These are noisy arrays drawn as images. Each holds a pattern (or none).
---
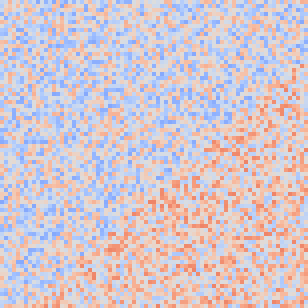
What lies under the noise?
a sharp edge
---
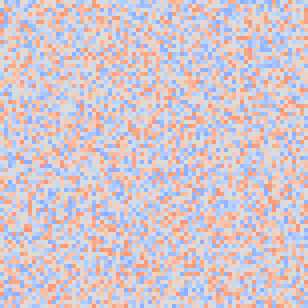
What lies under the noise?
only noise
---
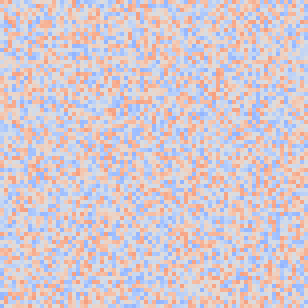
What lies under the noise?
only noise
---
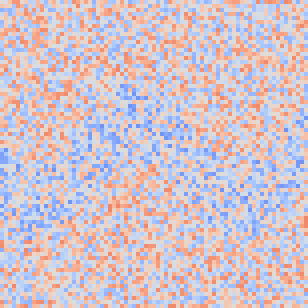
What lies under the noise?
a wavy band
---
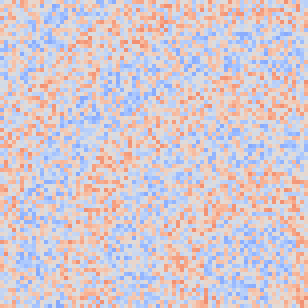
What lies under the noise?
rings round one point
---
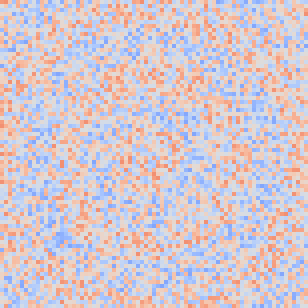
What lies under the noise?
rings round one point
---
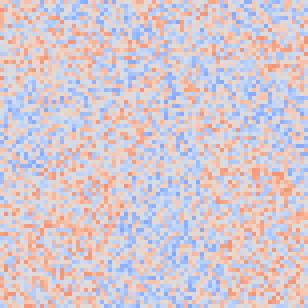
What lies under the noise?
spokes from one point
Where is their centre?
top middle
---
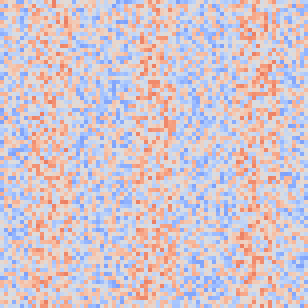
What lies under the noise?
vertical stripes
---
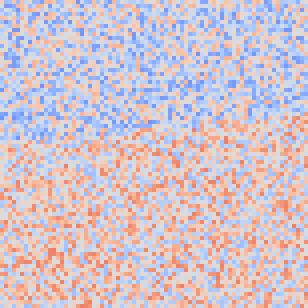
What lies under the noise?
a sharp edge
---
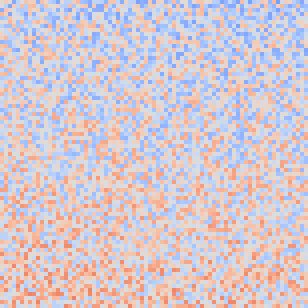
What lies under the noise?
a smooth slope
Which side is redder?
bottom
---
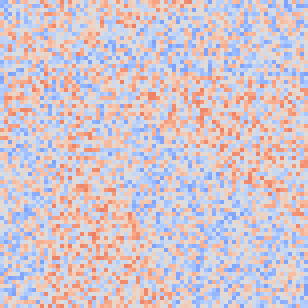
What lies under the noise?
spokes from one point
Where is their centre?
top left
